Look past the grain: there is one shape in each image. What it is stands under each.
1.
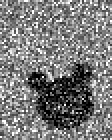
bear's head
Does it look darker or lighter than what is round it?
darker
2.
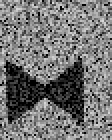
bow tie
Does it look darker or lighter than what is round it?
darker
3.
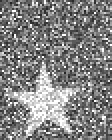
star
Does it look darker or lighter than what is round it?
lighter
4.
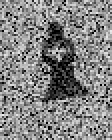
chess bishop
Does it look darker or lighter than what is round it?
darker
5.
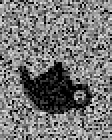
teapot
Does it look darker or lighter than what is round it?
darker
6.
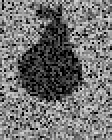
pear
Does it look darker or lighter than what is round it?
darker
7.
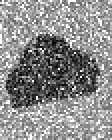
cloud
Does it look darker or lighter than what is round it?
darker
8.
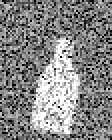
bottle
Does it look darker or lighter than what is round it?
lighter
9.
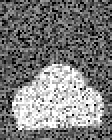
cloud
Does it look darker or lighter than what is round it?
lighter
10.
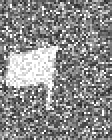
flag
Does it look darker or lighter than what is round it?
lighter
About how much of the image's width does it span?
half
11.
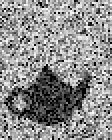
teapot
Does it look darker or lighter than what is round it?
darker
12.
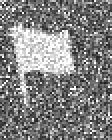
flag
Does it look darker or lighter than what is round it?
lighter
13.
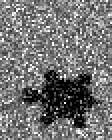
turtle
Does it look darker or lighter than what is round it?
darker
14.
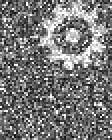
gear
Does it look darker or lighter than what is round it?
lighter
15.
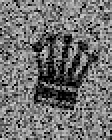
chess queen
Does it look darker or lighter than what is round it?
darker
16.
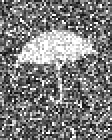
umbrella
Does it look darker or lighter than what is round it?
lighter
